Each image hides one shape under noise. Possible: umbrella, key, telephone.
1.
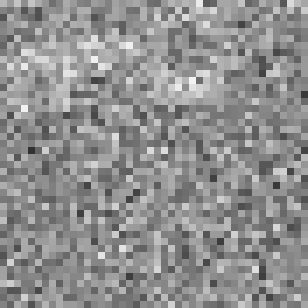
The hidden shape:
key
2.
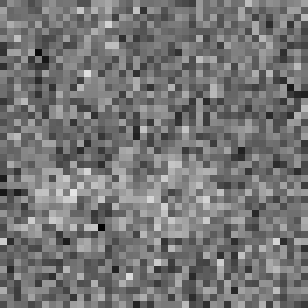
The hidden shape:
key
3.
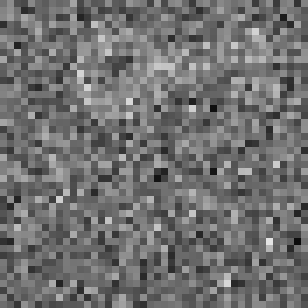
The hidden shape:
key
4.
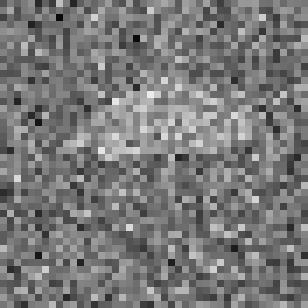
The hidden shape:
umbrella
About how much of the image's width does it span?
two thirds
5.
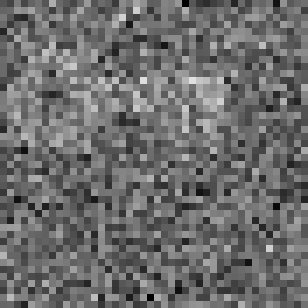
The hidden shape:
key
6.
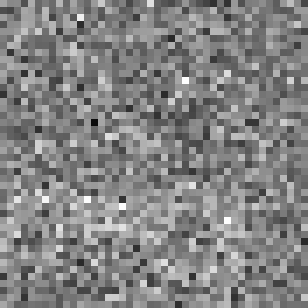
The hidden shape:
key
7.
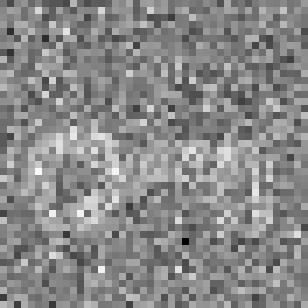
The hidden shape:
key
